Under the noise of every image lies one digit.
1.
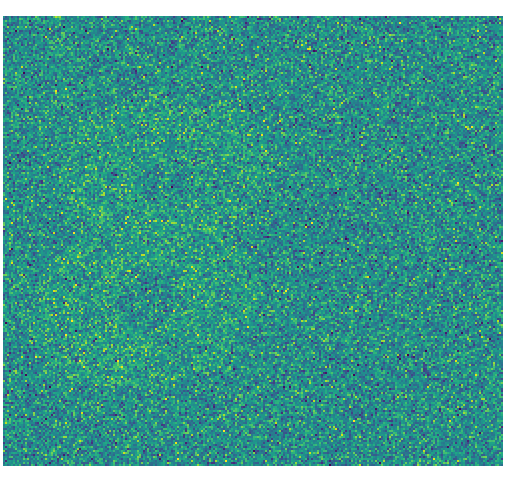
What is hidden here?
light 8
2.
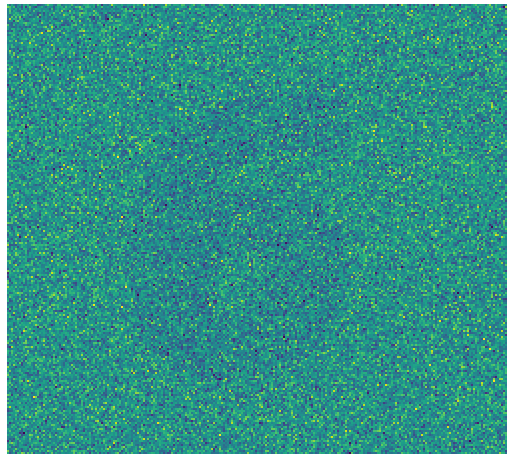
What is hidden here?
dark 6
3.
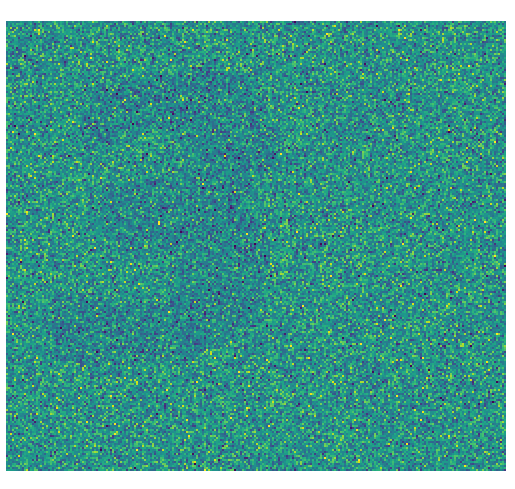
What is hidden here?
dark 3
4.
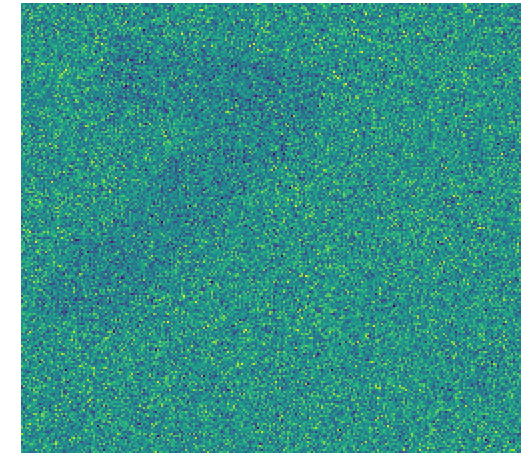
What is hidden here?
dark 7
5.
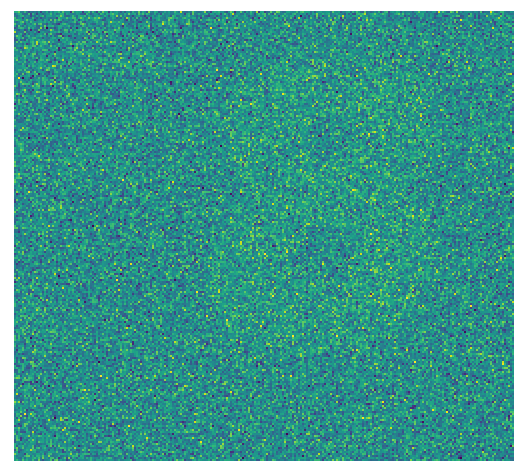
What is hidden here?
light 8
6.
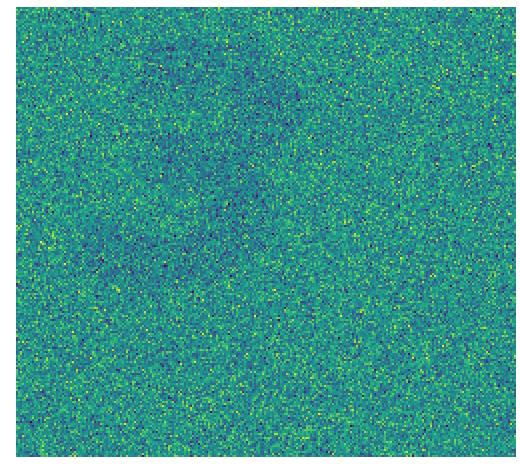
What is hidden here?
dark 3
